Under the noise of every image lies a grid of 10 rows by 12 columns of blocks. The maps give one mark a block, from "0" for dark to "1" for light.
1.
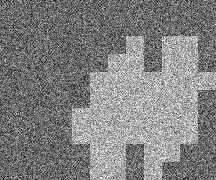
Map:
0 0 0 0 0 0 0 0 0 0 0 0
0 0 0 0 0 0 0 0 0 0 0 0
0 0 0 0 0 0 0 1 0 1 1 0
0 0 0 0 0 0 1 1 0 1 1 0
0 0 0 0 0 1 1 1 1 1 1 1
0 0 0 0 0 1 1 1 1 1 1 0
0 0 0 0 1 1 1 1 1 1 1 0
0 0 0 0 1 1 1 1 1 1 1 0
0 0 0 0 0 1 1 0 1 1 0 0
0 0 0 0 0 1 1 0 1 0 0 0
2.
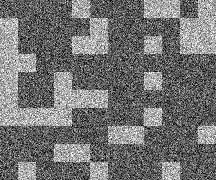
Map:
0 0 0 0 1 0 0 0 1 1 0 1
1 0 0 0 0 1 0 0 0 0 1 1
1 0 0 0 1 1 0 0 1 0 1 1
1 1 0 0 0 0 0 0 0 0 0 0
1 0 0 1 0 0 0 0 1 0 0 0
1 0 0 1 1 1 0 0 0 0 0 0
1 1 1 1 0 0 0 0 1 0 0 0
0 0 0 0 0 0 1 1 0 0 0 1
0 0 0 1 1 0 0 0 0 0 0 0
0 1 0 0 0 1 0 0 0 1 0 0
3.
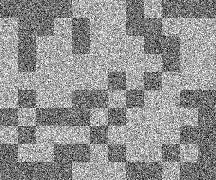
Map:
0 0 0 0 1 1 1 0 1 0 0 0
1 0 0 1 0 1 1 0 0 1 1 1
1 0 1 1 0 1 1 1 0 0 1 1
1 0 1 1 1 1 1 1 1 0 1 1
1 1 1 1 1 1 0 1 0 1 1 1
1 0 1 1 0 0 1 0 1 1 0 0
0 1 0 0 0 1 0 1 1 1 1 0
1 0 1 1 1 0 1 1 1 1 0 0
0 1 1 0 0 1 0 1 1 0 1 0
0 0 0 0 1 1 1 0 0 1 0 0
